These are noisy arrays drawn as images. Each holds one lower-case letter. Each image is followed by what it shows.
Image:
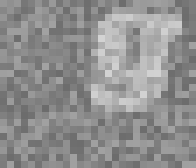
g
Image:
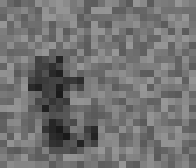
t
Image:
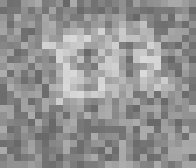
m
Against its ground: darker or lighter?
lighter
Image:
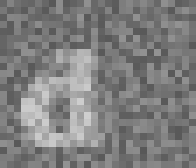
d
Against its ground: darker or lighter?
lighter
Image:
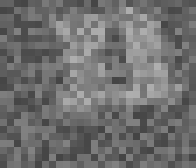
n
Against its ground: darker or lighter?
lighter
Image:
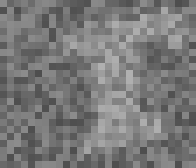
r
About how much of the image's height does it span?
nearly all
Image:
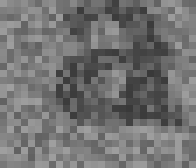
a
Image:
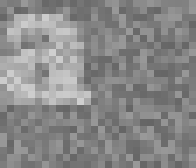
a
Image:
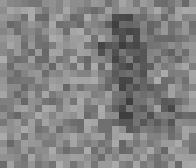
t
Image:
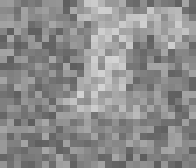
r
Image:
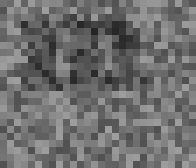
m
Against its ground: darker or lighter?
darker
